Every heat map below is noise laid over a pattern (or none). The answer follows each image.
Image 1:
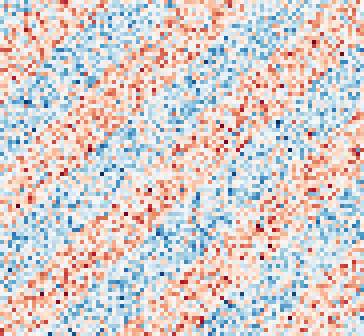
diagonal stripes
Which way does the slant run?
bottom left to top right
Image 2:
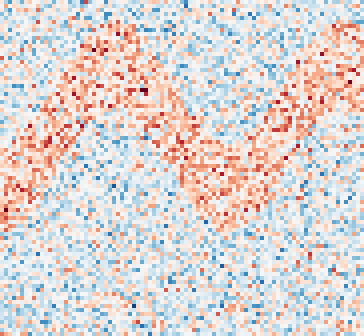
a wavy band
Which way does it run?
left to right
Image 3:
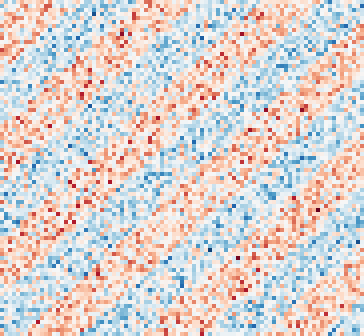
diagonal stripes
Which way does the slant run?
bottom left to top right
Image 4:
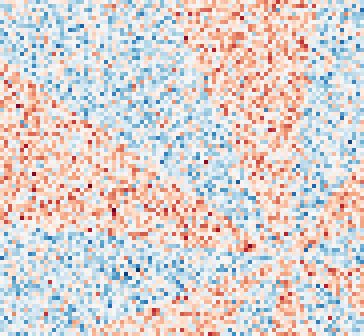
spokes from one point
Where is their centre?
bottom right
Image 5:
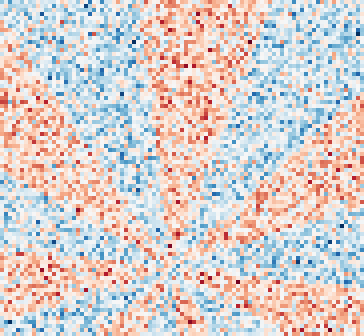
spokes from one point
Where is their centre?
bottom middle
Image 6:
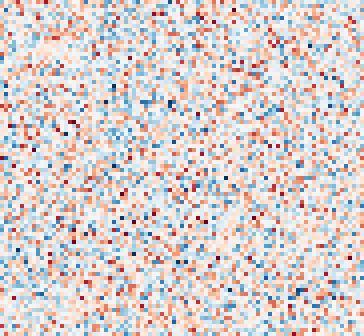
only noise
